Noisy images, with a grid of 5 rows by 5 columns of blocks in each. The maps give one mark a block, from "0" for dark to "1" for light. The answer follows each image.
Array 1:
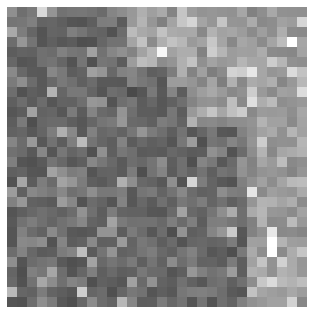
0 0 1 1 1
0 0 0 1 1
0 0 0 0 1
0 0 0 0 1
0 0 0 0 1
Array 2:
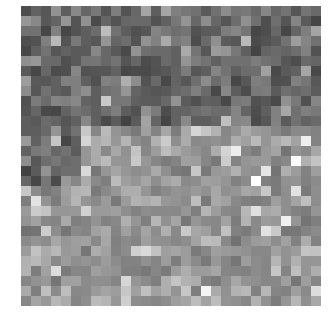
0 0 0 0 0
0 0 0 0 0
0 1 1 1 1
1 1 1 1 1
1 1 1 1 1
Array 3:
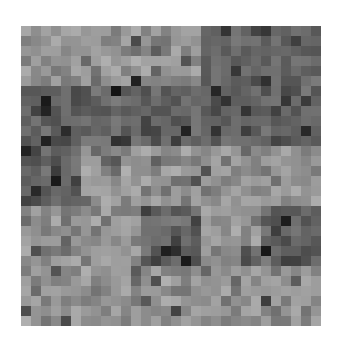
1 1 1 0 0
0 0 0 0 0
0 1 1 1 1
1 1 0 1 0
1 1 1 1 1
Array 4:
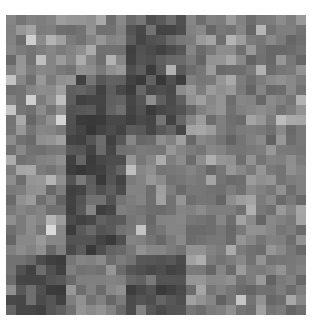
1 1 0 1 1
1 0 0 1 1
1 0 1 1 1
1 0 1 1 1
0 1 0 1 1
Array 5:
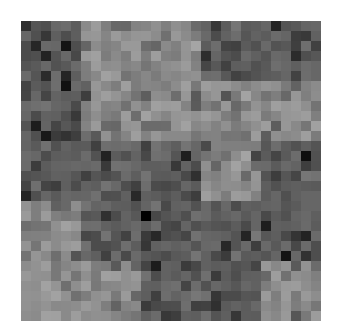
0 1 1 0 0
0 1 1 1 1
0 0 0 1 0
1 0 0 0 0
1 1 0 0 1
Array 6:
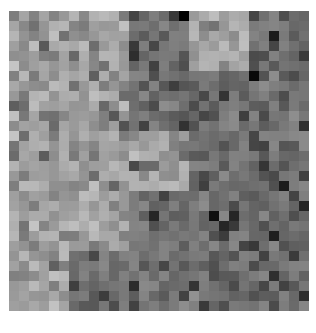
1 1 0 1 0
1 1 0 0 0
1 1 1 0 0
1 1 0 0 0
1 0 0 0 0
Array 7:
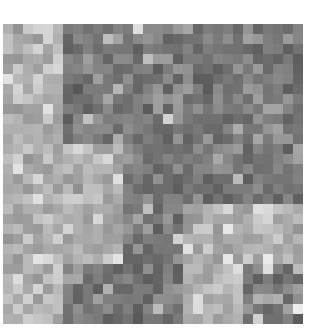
1 0 0 0 0
1 0 0 0 0
1 1 0 0 0
1 1 0 1 1
1 0 0 1 0
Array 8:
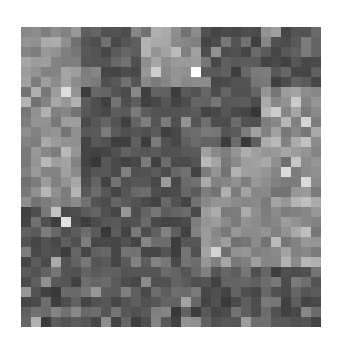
1 0 1 0 0
1 0 0 0 1
1 0 0 1 1
0 0 0 1 1
0 0 0 0 0
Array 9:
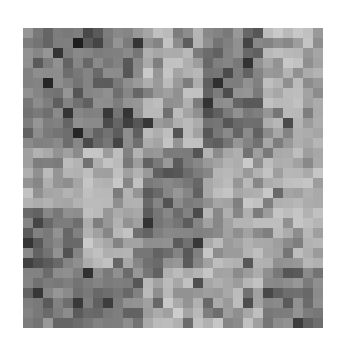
0 0 1 0 1
0 0 1 0 1
1 1 0 1 1
0 1 0 1 1
0 0 1 1 0
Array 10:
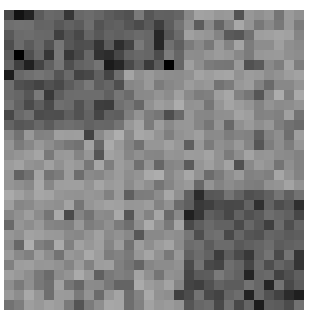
0 0 0 1 1
0 0 1 1 1
1 1 1 1 1
1 1 1 0 0
1 1 1 0 0
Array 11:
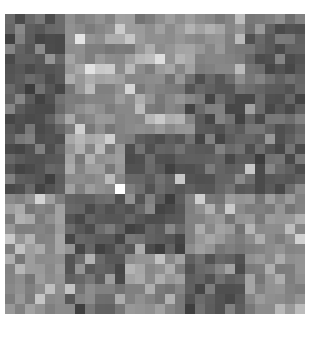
0 1 1 1 0
0 1 1 0 0
0 1 0 0 0
1 0 0 1 1
1 0 1 0 1
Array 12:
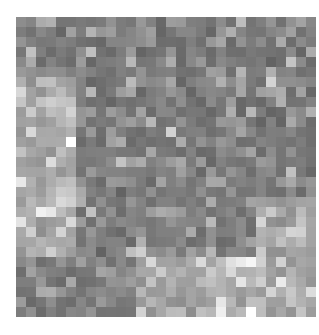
0 0 0 0 0
1 0 0 0 0
1 0 0 0 0
1 0 0 0 1
0 0 1 1 1
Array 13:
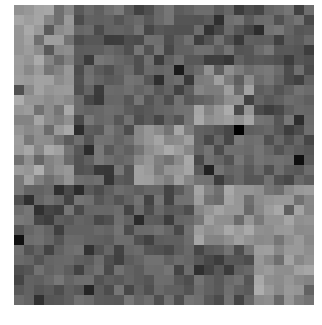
1 0 0 0 0
1 0 0 1 0
1 0 1 0 0
0 0 0 1 1
0 0 0 0 1
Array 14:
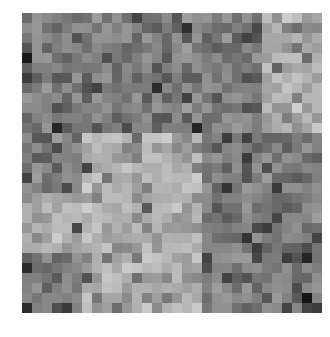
0 0 0 0 1
0 0 0 0 1
0 1 1 0 0
1 1 1 0 0
0 1 1 0 0
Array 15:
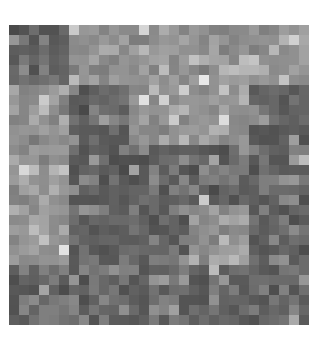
0 1 1 1 1
1 0 1 1 0
1 0 0 0 0
1 0 0 1 0
0 0 0 0 0
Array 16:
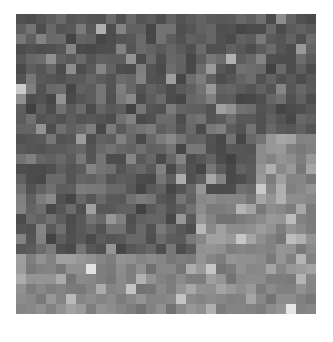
0 0 0 0 0
0 0 0 0 0
0 0 0 0 1
0 0 0 1 1
1 1 1 1 1
